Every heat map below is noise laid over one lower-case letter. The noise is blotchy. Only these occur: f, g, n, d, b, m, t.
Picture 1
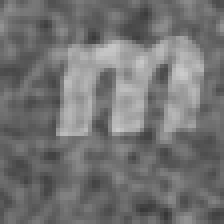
m
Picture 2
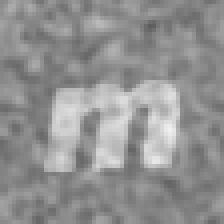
m
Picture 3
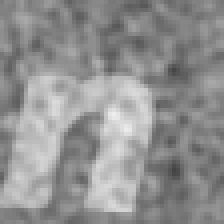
n
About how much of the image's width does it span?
two thirds
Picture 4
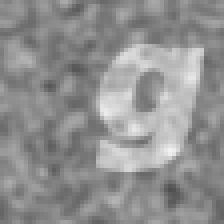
g
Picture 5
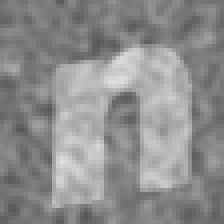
n
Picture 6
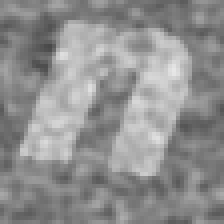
n
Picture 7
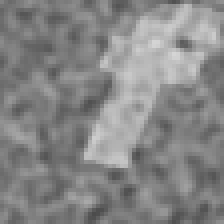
f
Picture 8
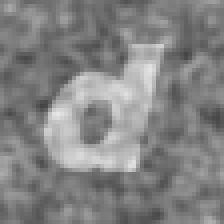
d
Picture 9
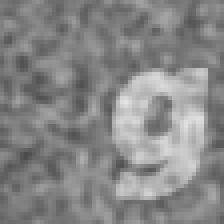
g
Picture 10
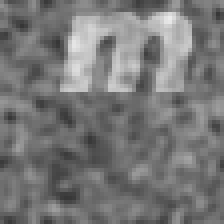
m
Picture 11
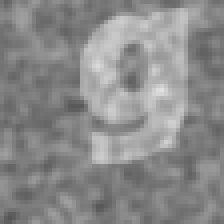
g
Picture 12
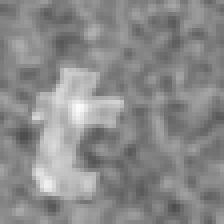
t
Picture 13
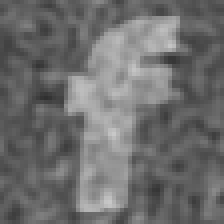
f
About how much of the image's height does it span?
nearly all
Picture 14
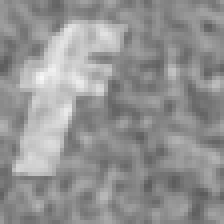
f
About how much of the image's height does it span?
two thirds
